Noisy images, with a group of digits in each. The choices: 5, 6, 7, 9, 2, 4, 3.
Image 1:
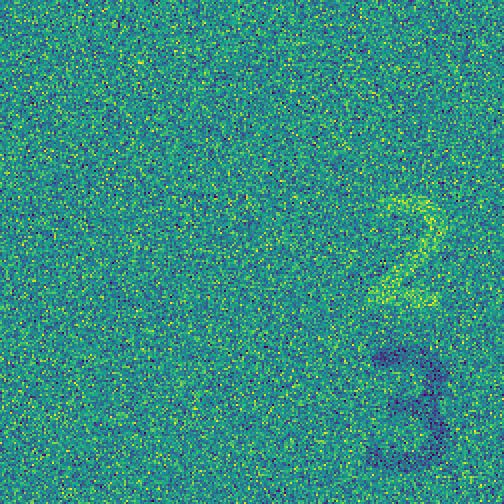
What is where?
middle right: light 2; bottom right: dark 3
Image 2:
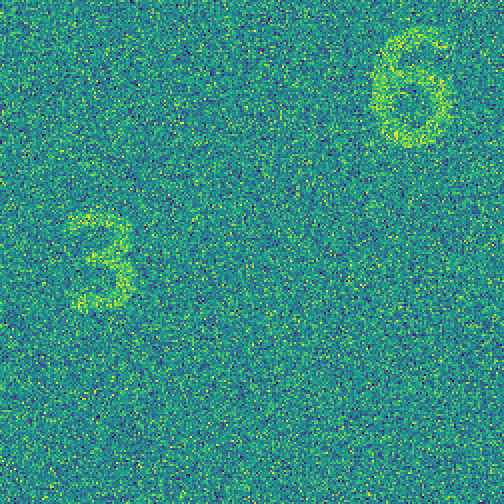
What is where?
top right: light 6; middle left: light 3
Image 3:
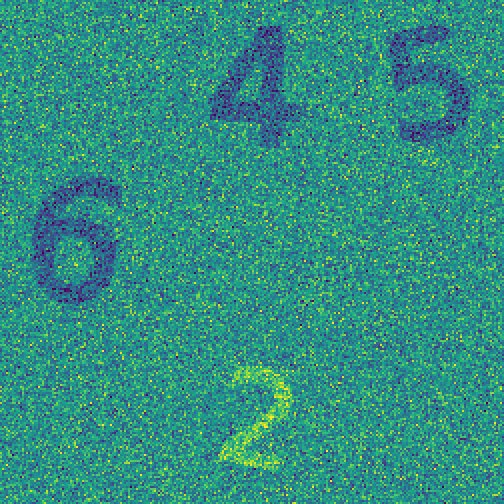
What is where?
top middle: dark 4; top right: dark 5; middle left: dark 6; bottom middle: light 2
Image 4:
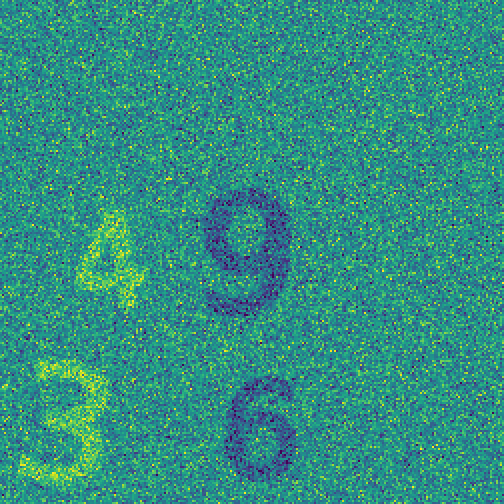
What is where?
middle left: light 4; centre: dark 9; bottom left: light 3; bottom middle: dark 6
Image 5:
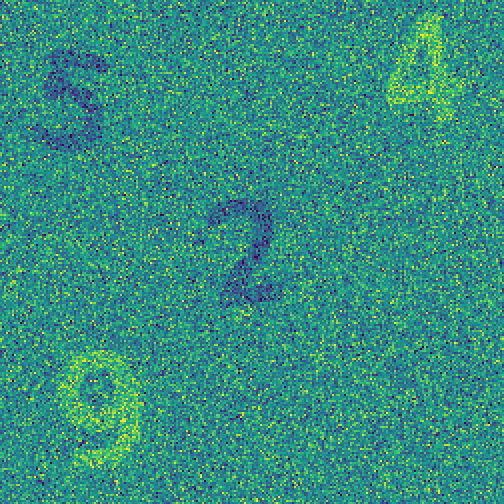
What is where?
top left: dark 5; top right: light 4; centre: dark 2; bottom left: light 9
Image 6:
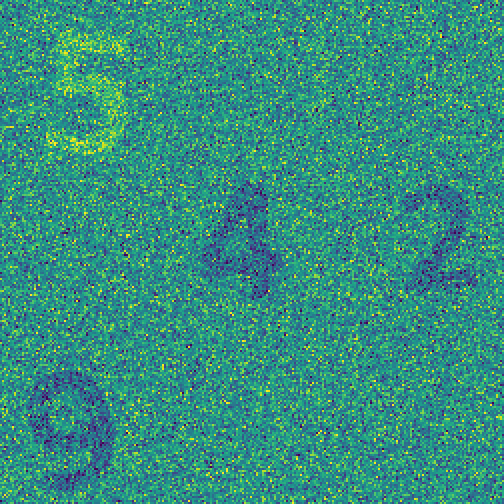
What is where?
top left: light 5; centre: dark 4; middle right: dark 2; bottom left: dark 9
